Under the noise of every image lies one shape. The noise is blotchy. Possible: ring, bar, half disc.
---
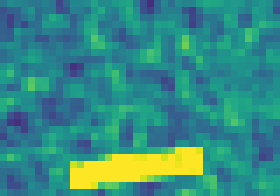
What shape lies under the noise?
bar
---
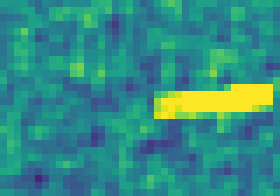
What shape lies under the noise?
bar
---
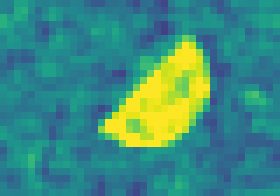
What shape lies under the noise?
half disc
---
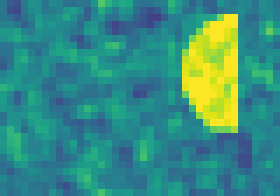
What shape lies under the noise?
half disc
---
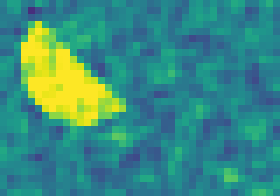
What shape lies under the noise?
half disc
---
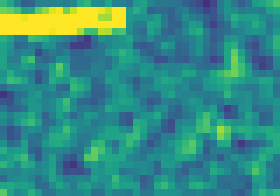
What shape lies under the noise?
bar
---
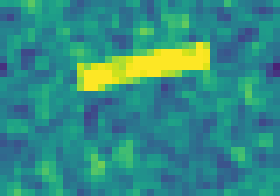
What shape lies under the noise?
bar
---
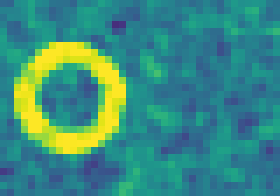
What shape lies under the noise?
ring
